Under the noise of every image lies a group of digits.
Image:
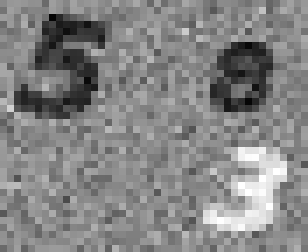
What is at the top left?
5
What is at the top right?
8
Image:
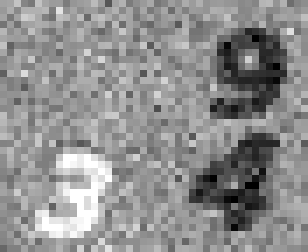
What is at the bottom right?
4
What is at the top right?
9
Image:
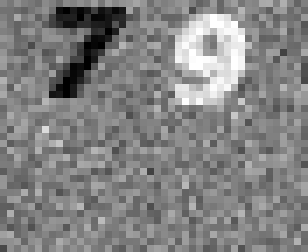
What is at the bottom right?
nothing
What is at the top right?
9
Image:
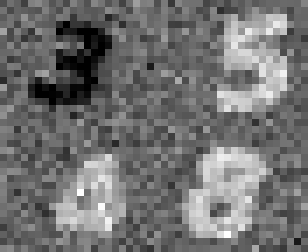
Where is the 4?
bottom left
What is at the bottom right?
8
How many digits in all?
4
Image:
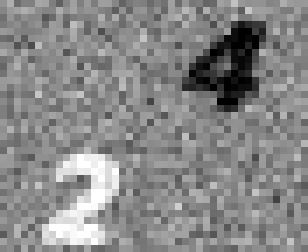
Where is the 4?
top right
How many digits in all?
2
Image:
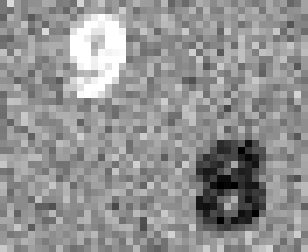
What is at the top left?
9
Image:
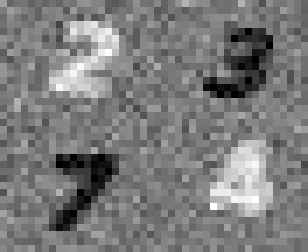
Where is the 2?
top left
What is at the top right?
3
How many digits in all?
4
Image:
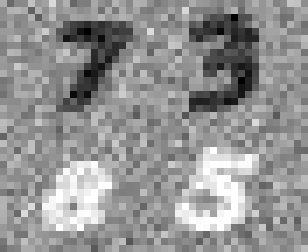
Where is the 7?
top left
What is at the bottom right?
5
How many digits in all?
4
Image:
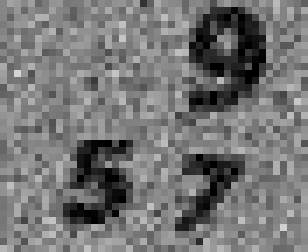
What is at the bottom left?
5
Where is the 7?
bottom right
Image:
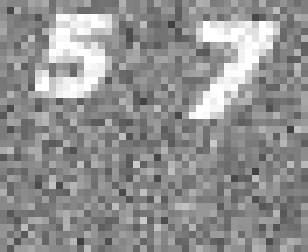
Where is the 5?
top left
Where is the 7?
top right
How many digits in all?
2
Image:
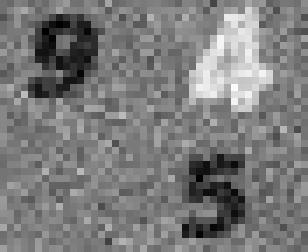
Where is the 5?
bottom right
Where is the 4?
top right
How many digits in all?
3
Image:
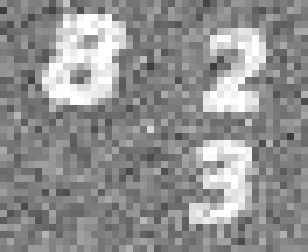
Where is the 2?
top right
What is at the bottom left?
nothing
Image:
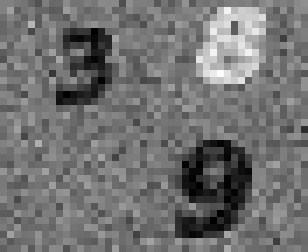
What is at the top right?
8
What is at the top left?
3
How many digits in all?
3
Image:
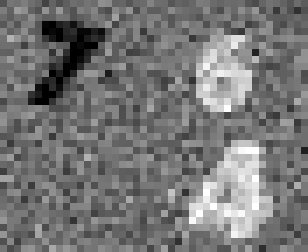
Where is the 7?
top left
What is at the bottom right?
4
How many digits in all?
3
